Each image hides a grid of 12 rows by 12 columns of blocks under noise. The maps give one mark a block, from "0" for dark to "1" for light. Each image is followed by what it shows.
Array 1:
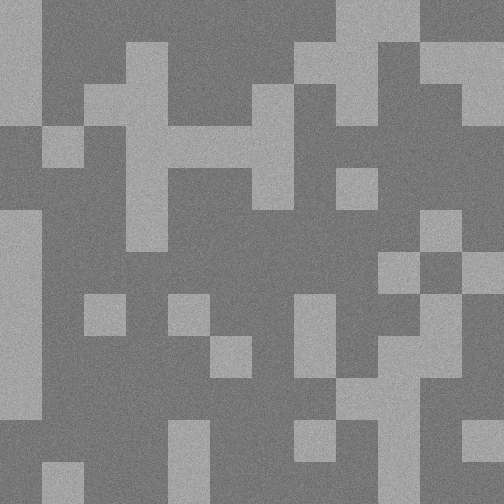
1 0 0 0 0 0 0 0 1 1 0 0
1 0 0 1 0 0 0 1 1 0 1 1
1 0 1 1 0 0 1 0 1 0 0 1
0 1 0 1 1 1 1 0 0 0 0 0
0 0 0 1 0 0 1 0 1 0 0 0
1 0 0 1 0 0 0 0 0 0 1 0
1 0 0 0 0 0 0 0 0 1 0 1
1 0 1 0 1 0 0 1 0 0 1 0
1 0 0 0 0 1 0 1 0 1 1 0
1 0 0 0 0 0 0 0 1 1 0 0
0 0 0 0 1 0 0 1 0 1 0 1
0 1 0 0 1 0 0 0 0 1 0 0
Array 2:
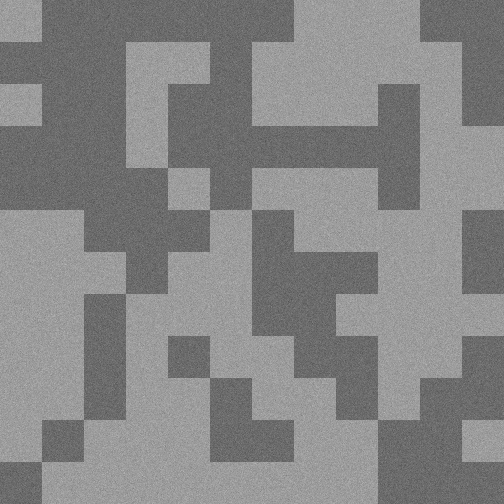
1 0 0 0 0 0 0 1 1 1 0 0
0 0 0 1 1 0 1 1 1 1 1 0
1 0 0 1 0 0 1 1 1 0 1 0
0 0 0 1 0 0 0 0 0 0 1 1
0 0 0 0 1 0 1 1 1 0 1 1
1 1 0 0 0 1 0 1 1 1 1 0
1 1 1 0 1 1 0 0 0 1 1 0
1 1 0 1 1 1 0 0 1 1 1 1
1 1 0 1 0 1 1 0 0 1 1 0
1 1 0 1 1 0 1 1 0 1 0 0
1 0 1 1 1 0 0 1 1 0 0 1
0 1 1 1 1 1 1 1 1 0 0 0
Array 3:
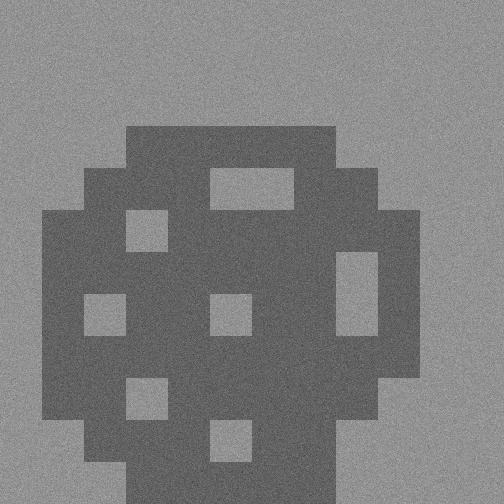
1 1 1 1 1 1 1 1 1 1 1 1
1 1 1 1 1 1 1 1 1 1 1 1
1 1 1 1 1 1 1 1 1 1 1 1
1 1 1 0 0 0 0 0 1 1 1 1
1 1 0 0 0 1 1 0 0 1 1 1
1 0 0 1 0 0 0 0 0 0 1 1
1 0 0 0 0 0 0 0 1 0 1 1
1 0 1 0 0 1 0 0 1 0 1 1
1 0 0 0 0 0 0 0 0 0 1 1
1 0 0 1 0 0 0 0 0 1 1 1
1 1 0 0 0 1 0 0 1 1 1 1
1 1 1 0 0 0 0 0 1 1 1 1
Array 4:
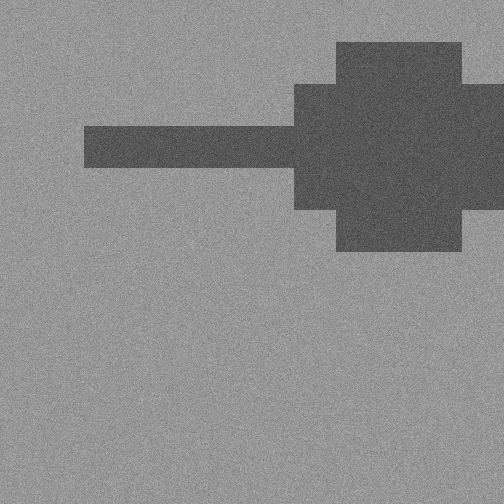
1 1 1 1 1 1 1 1 1 1 1 1
1 1 1 1 1 1 1 1 0 0 0 1
1 1 1 1 1 1 1 0 0 0 0 0
1 1 0 0 0 0 0 0 0 0 0 0
1 1 1 1 1 1 1 0 0 0 0 0
1 1 1 1 1 1 1 1 0 0 0 1
1 1 1 1 1 1 1 1 1 1 1 1
1 1 1 1 1 1 1 1 1 1 1 1
1 1 1 1 1 1 1 1 1 1 1 1
1 1 1 1 1 1 1 1 1 1 1 1
1 1 1 1 1 1 1 1 1 1 1 1
1 1 1 1 1 1 1 1 1 1 1 1
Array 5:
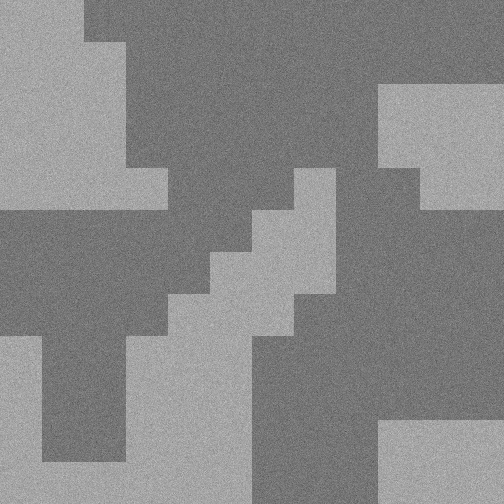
1 1 0 0 0 0 0 0 0 0 0 0
1 1 1 0 0 0 0 0 0 0 0 0
1 1 1 0 0 0 0 0 0 1 1 1
1 1 1 0 0 0 0 0 0 1 1 1
1 1 1 1 0 0 0 1 0 0 1 1
0 0 0 0 0 0 1 1 0 0 0 0
0 0 0 0 0 1 1 1 0 0 0 0
0 0 0 0 1 1 1 0 0 0 0 0
1 0 0 1 1 1 0 0 0 0 0 0
1 0 0 1 1 1 0 0 0 0 0 0
1 0 0 1 1 1 0 0 0 1 1 1
1 1 1 1 1 1 0 0 0 1 1 1
